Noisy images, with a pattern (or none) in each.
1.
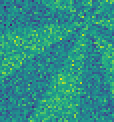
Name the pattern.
spokes from one point
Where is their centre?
top right
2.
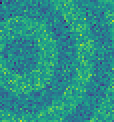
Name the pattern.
rings round one point
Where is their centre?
middle left
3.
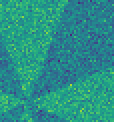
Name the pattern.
spokes from one point
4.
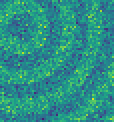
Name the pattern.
rings round one point
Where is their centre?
top left
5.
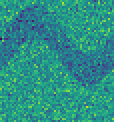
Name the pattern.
a wavy band
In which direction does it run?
left to right
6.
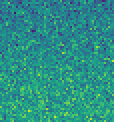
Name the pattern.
a smooth slope
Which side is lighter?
bottom
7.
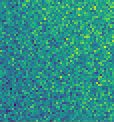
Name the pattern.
a smooth slope
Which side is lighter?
top right
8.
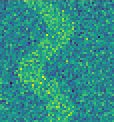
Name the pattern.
a wavy band
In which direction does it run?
top to bottom
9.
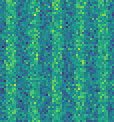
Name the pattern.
vertical stripes
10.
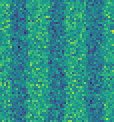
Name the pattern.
vertical stripes
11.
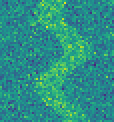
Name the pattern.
a wavy band
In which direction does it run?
top to bottom
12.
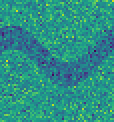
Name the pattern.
a wavy band
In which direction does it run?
left to right
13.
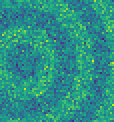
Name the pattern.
rings round one point
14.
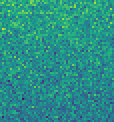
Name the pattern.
a smooth slope
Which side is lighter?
top
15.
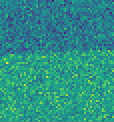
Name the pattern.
a sharp edge
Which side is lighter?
bottom
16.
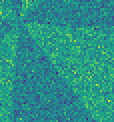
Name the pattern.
spokes from one point
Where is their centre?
top left
